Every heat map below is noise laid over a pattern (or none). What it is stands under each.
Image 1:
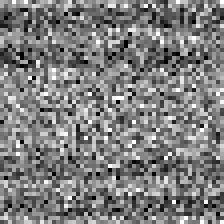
bands of rows
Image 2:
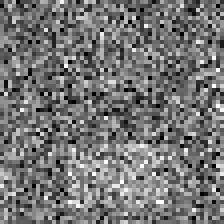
one block
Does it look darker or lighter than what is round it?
lighter
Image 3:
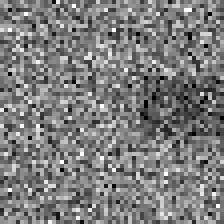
one block
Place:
middle right
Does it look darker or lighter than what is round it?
darker
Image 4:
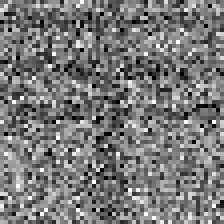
bands of rows crossing bands of columns
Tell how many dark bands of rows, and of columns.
3 and 1
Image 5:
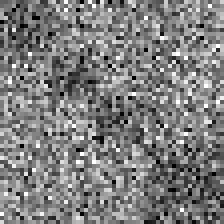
blocks along the diagonal
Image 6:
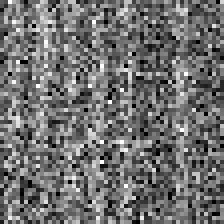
bands of columns
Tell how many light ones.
6
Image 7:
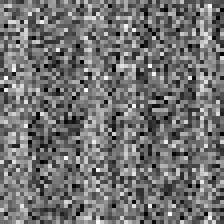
bands of columns
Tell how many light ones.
4
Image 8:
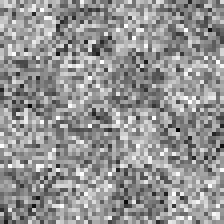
a checkerboard
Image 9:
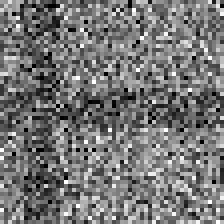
bands of rows crossing bands of columns
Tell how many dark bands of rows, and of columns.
1 and 1
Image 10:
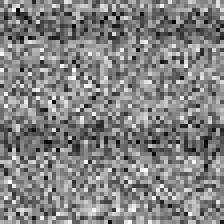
bands of rows
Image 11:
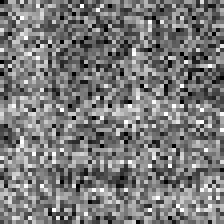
bands of rows crossing bands of columns
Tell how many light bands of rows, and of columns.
3 and 2
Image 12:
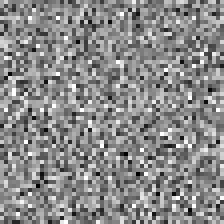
only noise
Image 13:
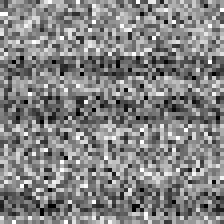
bands of rows
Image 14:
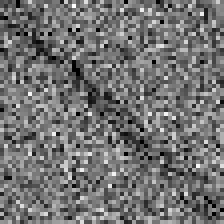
a diagonal band
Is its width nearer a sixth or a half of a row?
a sixth
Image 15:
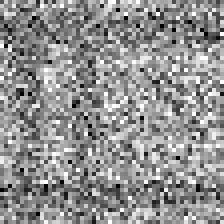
bands of rows crossing bands of columns
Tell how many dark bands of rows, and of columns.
2 and 2
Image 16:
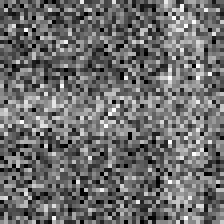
bands of rows crossing bands of columns
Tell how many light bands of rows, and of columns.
1 and 1
